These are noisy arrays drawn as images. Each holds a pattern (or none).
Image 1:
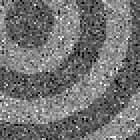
rings round one point
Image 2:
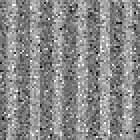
vertical stripes
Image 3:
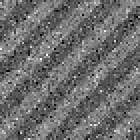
diagonal stripes
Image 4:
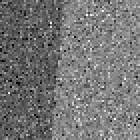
a sharp edge
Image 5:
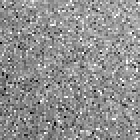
a smooth slope
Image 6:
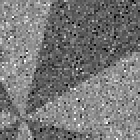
spokes from one point
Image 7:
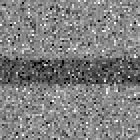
one horizontal stripe
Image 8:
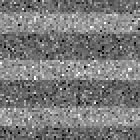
horizontal stripes
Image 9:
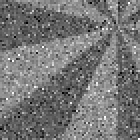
spokes from one point
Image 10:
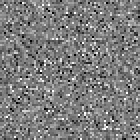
only noise
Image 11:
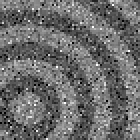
rings round one point
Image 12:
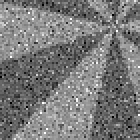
spokes from one point
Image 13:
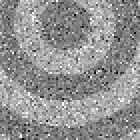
rings round one point
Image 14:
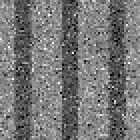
vertical stripes
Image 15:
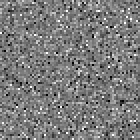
only noise
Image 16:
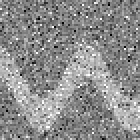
a wavy band
